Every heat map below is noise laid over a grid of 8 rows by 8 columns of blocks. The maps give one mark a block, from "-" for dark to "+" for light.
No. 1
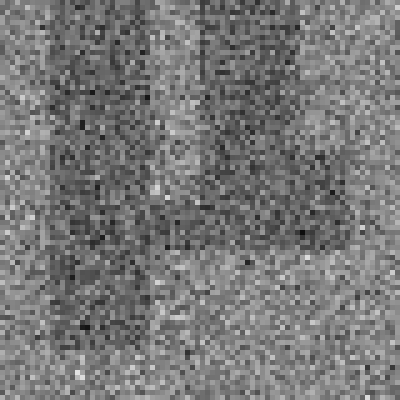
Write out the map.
+--+--++
+--+--++
+--+--++
+--+---+
+------+
+--+++++
+--+++++
++++++++
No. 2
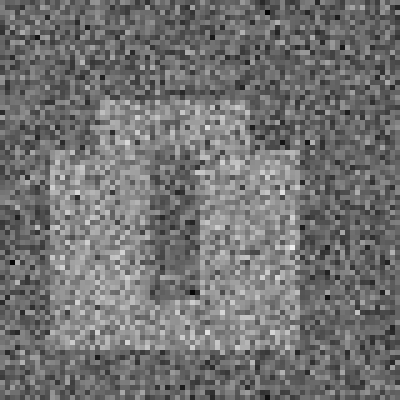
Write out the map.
--------
--------
--+++---
-++-++--
-++-++--
-++-++--
-+++++--
--------
